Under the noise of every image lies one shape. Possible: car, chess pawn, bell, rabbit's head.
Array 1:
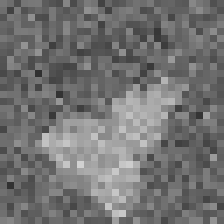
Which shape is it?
chess pawn
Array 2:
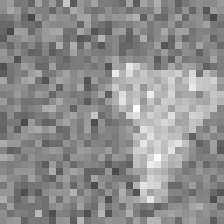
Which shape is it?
chess pawn
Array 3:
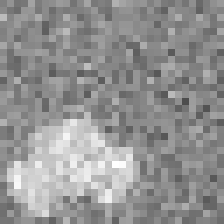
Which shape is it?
car
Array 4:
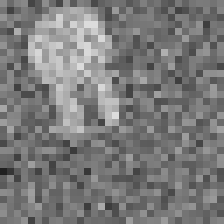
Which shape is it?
rabbit's head
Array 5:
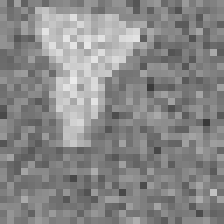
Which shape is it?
chess pawn
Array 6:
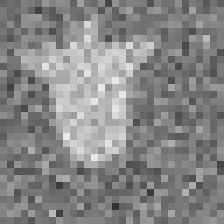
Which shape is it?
bell
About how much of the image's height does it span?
two thirds
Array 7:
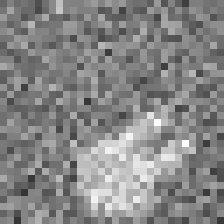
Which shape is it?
rabbit's head
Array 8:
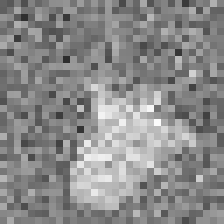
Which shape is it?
bell
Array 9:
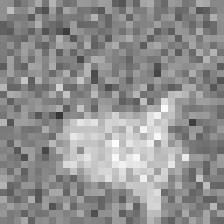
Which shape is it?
bell
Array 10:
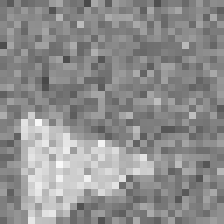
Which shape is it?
chess pawn
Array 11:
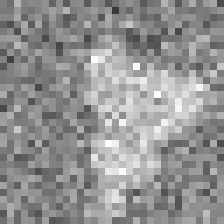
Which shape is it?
chess pawn
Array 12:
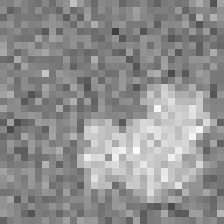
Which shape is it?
car
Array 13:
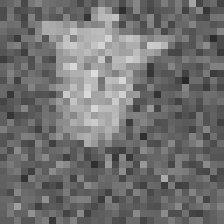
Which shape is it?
bell
